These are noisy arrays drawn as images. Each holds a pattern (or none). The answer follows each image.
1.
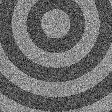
rings round one point
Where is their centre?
top middle
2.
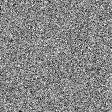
only noise
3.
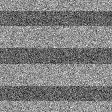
horizontal stripes
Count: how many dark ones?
3
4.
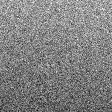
a smooth slope
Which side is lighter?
top
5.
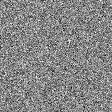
only noise
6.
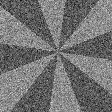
spokes from one point
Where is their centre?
centre
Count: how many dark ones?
6
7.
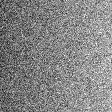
a smooth slope
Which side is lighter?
right
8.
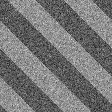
diagonal stripes
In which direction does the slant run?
top left to bottom right
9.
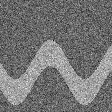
a wavy band
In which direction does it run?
left to right
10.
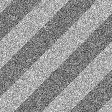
diagonal stripes
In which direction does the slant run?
bottom left to top right
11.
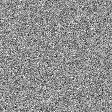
only noise
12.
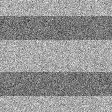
horizontal stripes
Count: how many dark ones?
2
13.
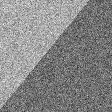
a sharp edge
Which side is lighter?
top left
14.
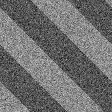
diagonal stripes
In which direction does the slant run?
top left to bottom right
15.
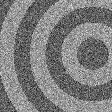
rings round one point
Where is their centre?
middle right
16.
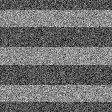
horizontal stripes
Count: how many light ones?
3
